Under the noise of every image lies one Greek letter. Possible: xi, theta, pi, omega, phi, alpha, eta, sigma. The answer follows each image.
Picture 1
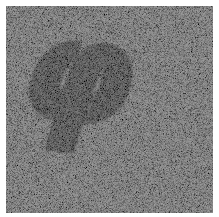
dark phi
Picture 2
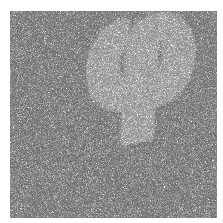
light phi
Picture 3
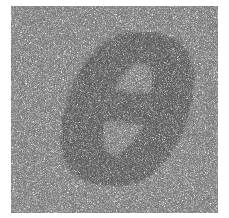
dark theta
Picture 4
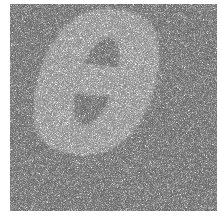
light theta
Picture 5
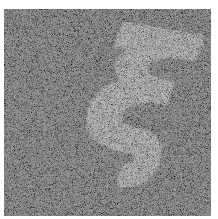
light xi
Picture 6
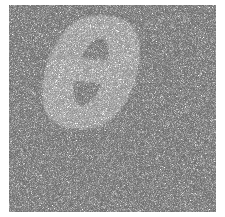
light theta
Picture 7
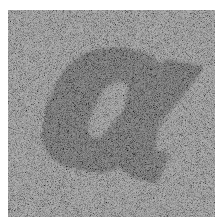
dark alpha
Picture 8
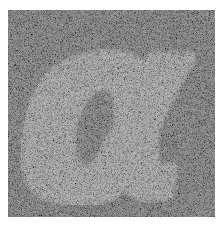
light alpha
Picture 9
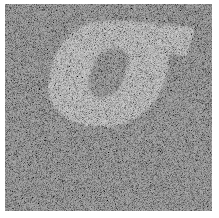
light sigma
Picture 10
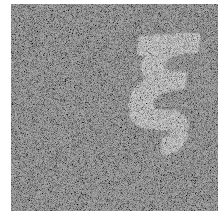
light xi
